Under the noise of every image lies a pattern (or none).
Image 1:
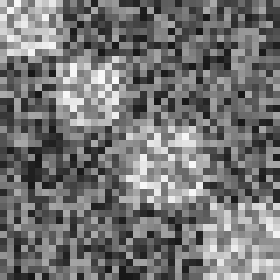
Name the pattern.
blocks along the diagonal
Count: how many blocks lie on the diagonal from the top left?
4
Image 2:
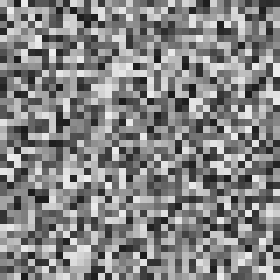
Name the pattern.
only noise
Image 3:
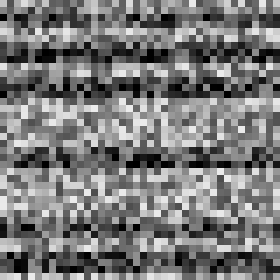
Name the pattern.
bands of rows
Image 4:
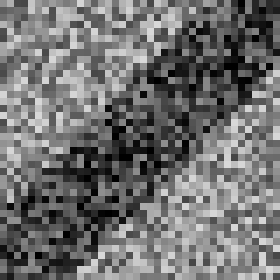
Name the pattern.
a diagonal band
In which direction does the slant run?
bottom left to top right
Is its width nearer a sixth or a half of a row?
a half
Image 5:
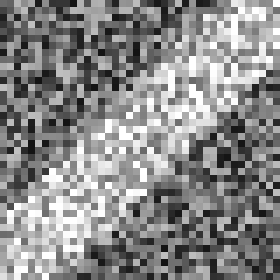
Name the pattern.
a diagonal band
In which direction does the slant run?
bottom left to top right
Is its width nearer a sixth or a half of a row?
a half
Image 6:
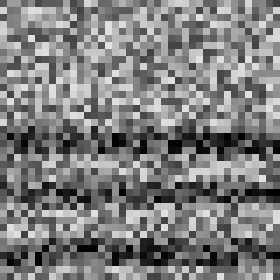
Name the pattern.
bands of rows
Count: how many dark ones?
3
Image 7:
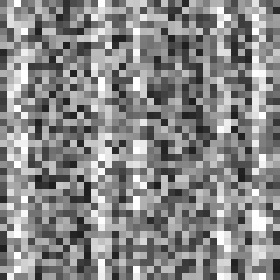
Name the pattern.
bands of columns
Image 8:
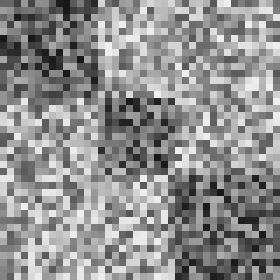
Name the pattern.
blocks along the diagonal
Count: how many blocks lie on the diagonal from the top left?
3
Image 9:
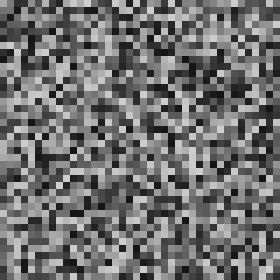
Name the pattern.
only noise
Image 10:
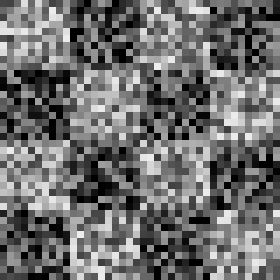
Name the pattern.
a checkerboard
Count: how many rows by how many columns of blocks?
4 by 4
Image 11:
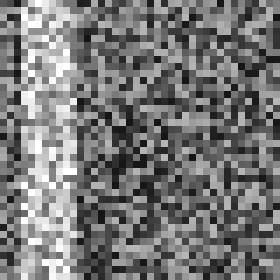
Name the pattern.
one band of columns
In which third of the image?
left
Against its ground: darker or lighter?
lighter
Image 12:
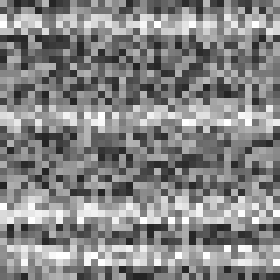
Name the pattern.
bands of rows
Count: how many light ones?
4
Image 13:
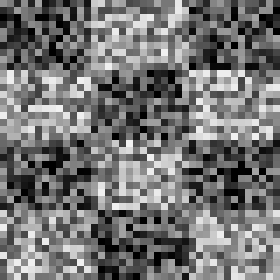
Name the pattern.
a checkerboard
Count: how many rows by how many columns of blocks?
4 by 3
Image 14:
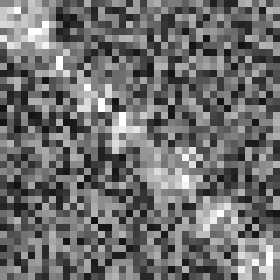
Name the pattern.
blocks along the diagonal
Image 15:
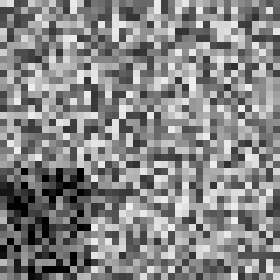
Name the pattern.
one block
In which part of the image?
bottom left
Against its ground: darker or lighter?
darker
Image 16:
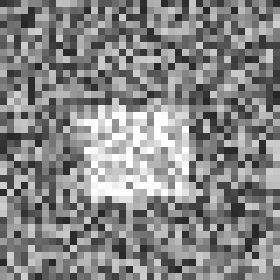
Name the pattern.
one block
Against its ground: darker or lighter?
lighter
